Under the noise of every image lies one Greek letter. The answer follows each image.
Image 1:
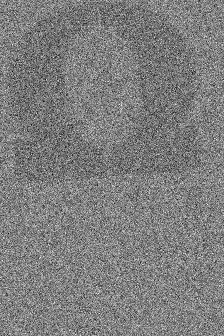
omega
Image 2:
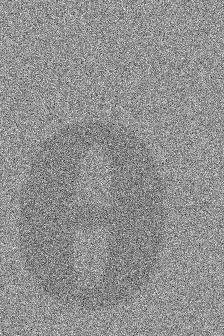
theta
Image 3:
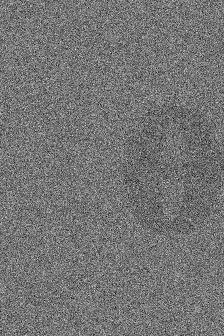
theta
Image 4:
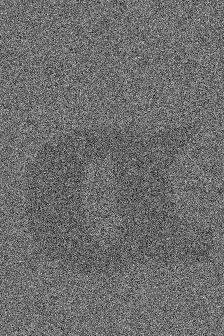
alpha
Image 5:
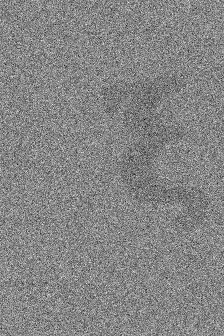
xi
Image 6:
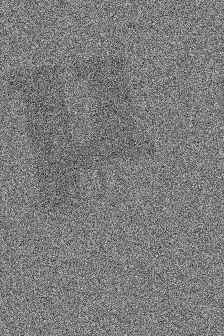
mu
